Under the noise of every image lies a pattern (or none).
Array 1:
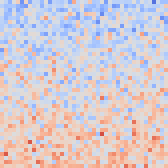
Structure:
a smooth slope
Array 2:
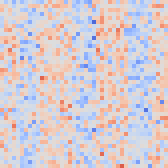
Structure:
vertical stripes
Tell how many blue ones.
3
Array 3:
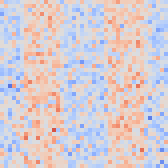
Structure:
vertical stripes
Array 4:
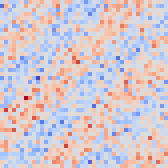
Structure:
diagonal stripes
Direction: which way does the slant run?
bottom left to top right
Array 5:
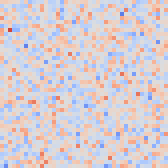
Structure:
only noise
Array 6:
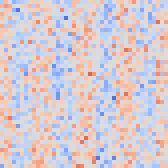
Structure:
vertical stripes
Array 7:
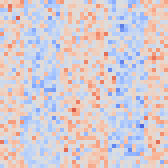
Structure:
vertical stripes
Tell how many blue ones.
2
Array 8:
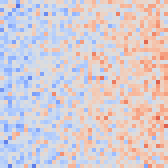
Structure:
a smooth slope
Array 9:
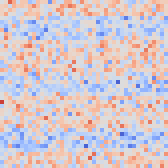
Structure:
horizontal stripes
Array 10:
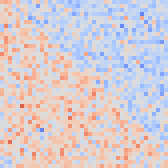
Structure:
a sharp edge
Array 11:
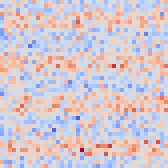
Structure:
horizontal stripes
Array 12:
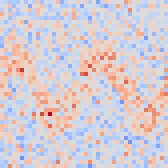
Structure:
a wavy band
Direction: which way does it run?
left to right
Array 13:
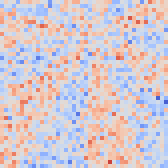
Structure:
spokes from one point
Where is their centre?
top middle
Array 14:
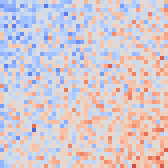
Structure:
a smooth slope
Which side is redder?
bottom right
